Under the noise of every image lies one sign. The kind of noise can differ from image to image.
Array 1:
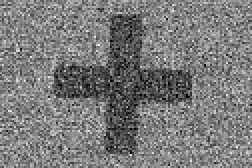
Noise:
low rank plus noise
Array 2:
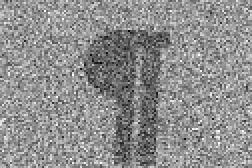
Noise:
low rank plus noise
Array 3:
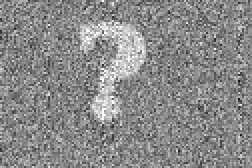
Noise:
columns of uneven size
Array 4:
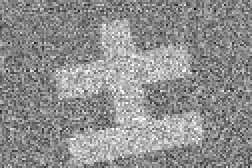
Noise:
rows of uneven size
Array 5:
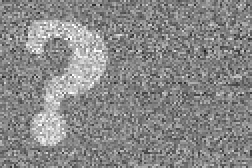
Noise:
rows of uneven size
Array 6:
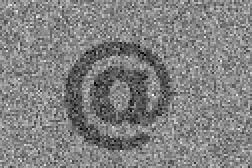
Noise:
independent entries
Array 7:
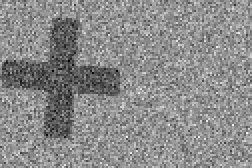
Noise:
independent entries
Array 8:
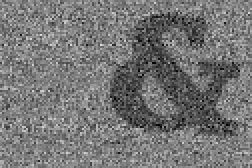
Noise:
rows of uneven size
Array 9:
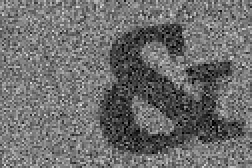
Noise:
low rank plus noise
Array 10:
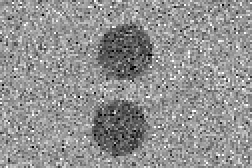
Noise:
heavy tails
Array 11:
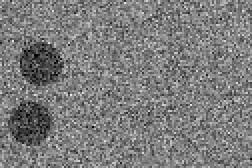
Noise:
independent entries
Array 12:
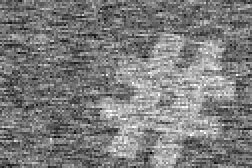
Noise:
streaked along the rows
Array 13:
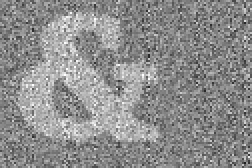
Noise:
columns of uneven size
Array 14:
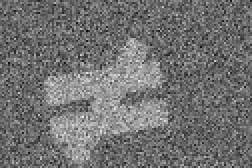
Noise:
low rank plus noise
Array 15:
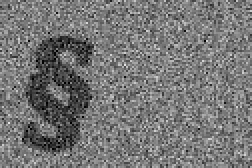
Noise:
low rank plus noise
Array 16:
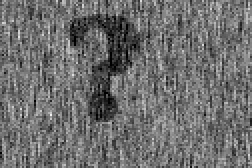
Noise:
streaked along the columns
